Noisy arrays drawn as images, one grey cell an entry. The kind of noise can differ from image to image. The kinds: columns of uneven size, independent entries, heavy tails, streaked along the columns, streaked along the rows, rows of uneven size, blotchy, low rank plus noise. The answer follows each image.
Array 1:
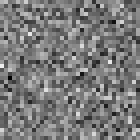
independent entries
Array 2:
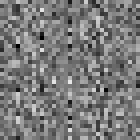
columns of uneven size
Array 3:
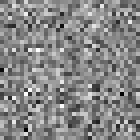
low rank plus noise
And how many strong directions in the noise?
two
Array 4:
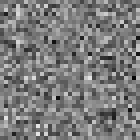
low rank plus noise
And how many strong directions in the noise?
five to eight
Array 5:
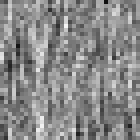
streaked along the columns
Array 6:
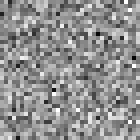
independent entries
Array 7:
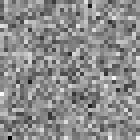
independent entries
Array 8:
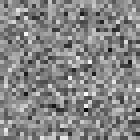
independent entries
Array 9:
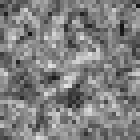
blotchy
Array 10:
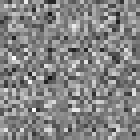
low rank plus noise
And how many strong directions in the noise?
three or four
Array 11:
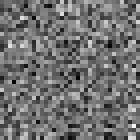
low rank plus noise
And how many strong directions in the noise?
one
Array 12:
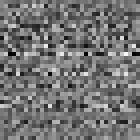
rows of uneven size
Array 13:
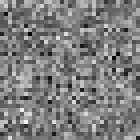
low rank plus noise
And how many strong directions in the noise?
two
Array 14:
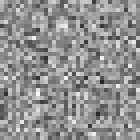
low rank plus noise
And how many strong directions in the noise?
two
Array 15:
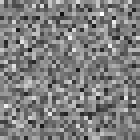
independent entries
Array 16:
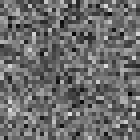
independent entries
